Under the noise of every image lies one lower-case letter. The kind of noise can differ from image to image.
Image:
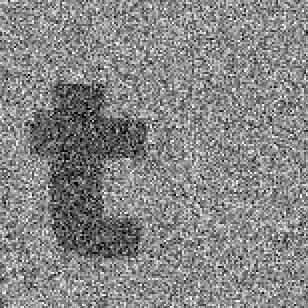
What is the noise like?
independent entries
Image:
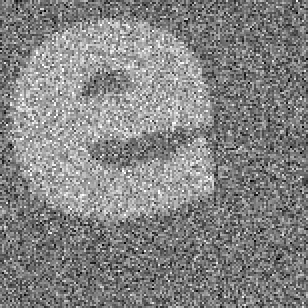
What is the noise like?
independent entries
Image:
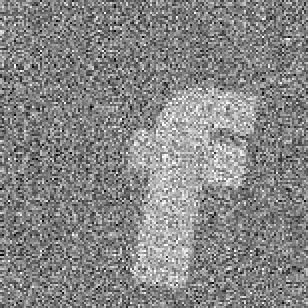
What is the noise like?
low rank plus noise
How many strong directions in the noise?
five to eight
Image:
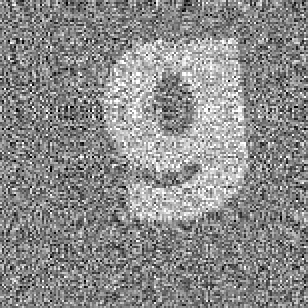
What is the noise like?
low rank plus noise
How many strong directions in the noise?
five to eight
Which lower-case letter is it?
g
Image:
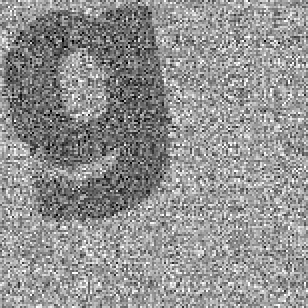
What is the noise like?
low rank plus noise
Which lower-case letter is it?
g
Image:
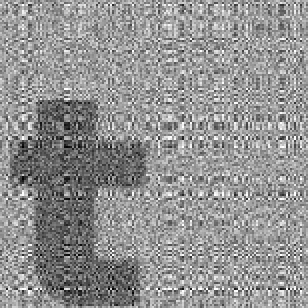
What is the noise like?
low rank plus noise
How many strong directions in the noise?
one
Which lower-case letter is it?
t
